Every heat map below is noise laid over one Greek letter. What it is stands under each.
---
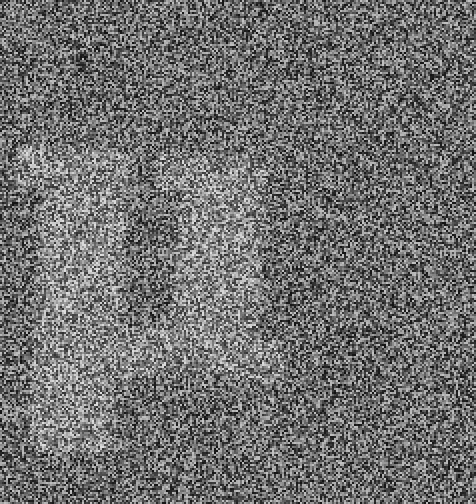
mu
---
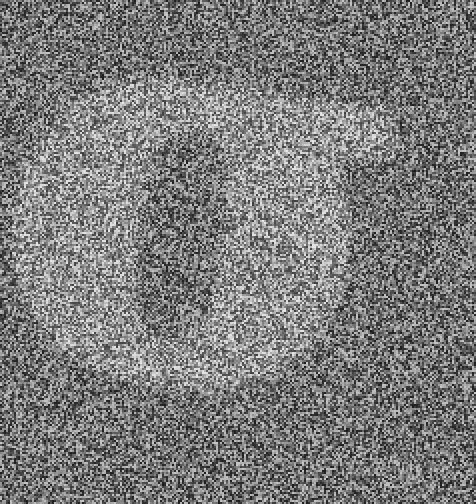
sigma
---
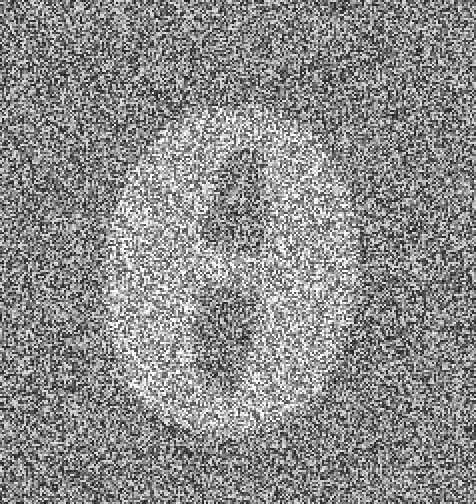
theta
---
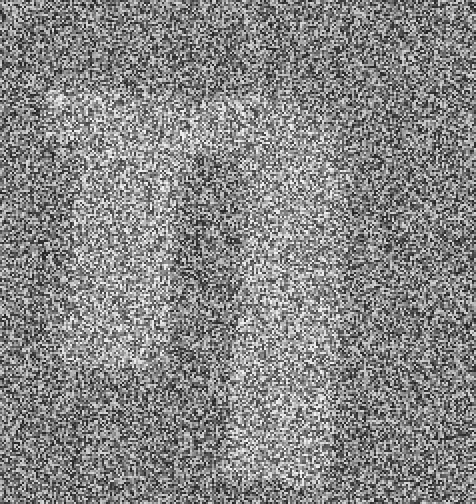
eta
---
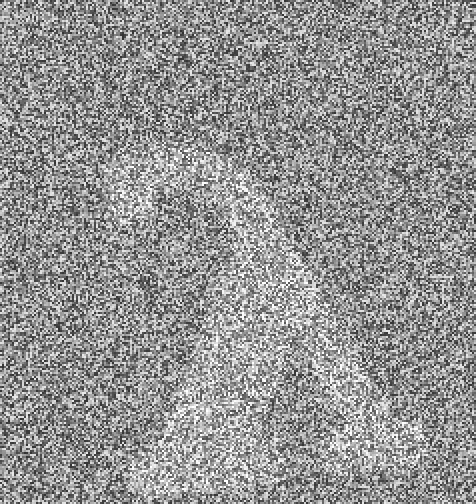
lambda
